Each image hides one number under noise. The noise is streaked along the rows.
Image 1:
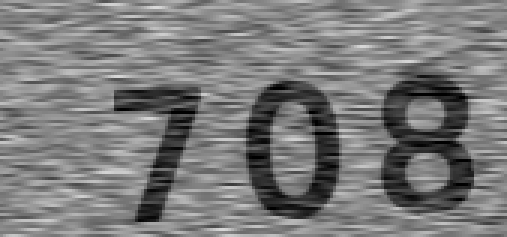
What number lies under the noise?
708
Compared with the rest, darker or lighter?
darker
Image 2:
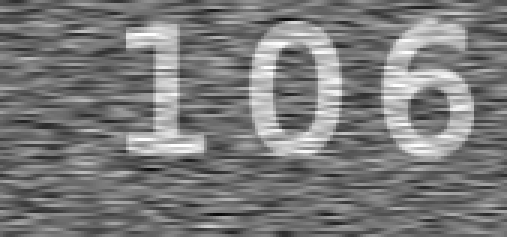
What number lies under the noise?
106
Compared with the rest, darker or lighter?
lighter
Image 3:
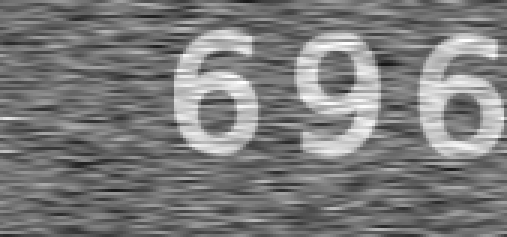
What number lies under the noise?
696
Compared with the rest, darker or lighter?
lighter
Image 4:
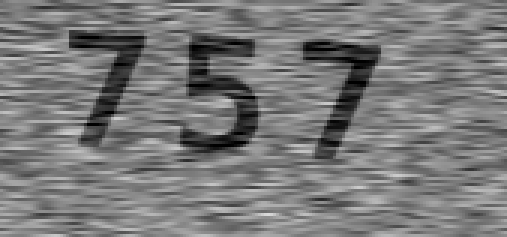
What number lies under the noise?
757
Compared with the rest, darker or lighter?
darker
